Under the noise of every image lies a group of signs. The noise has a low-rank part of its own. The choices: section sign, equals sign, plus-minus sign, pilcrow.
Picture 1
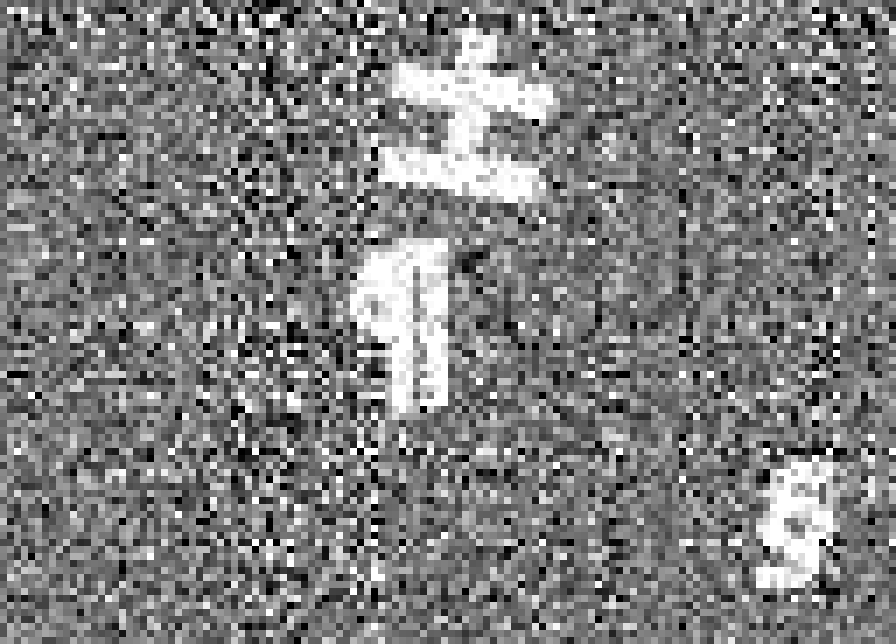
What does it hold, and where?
top middle: plus-minus sign; centre: pilcrow; bottom right: section sign
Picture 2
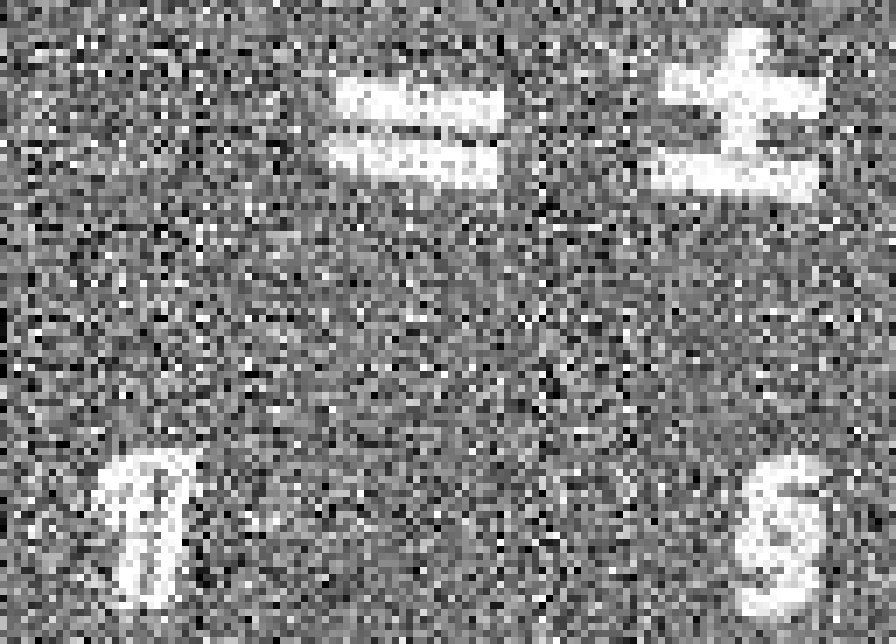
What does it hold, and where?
top middle: equals sign; top right: plus-minus sign; bottom left: pilcrow; bottom right: section sign
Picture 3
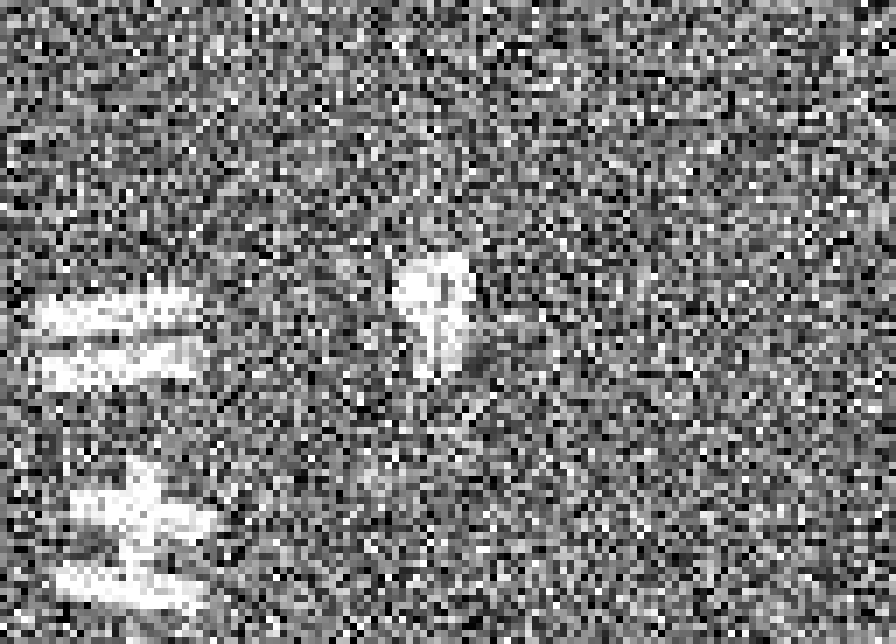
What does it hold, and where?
middle left: equals sign; centre: pilcrow; bottom left: plus-minus sign
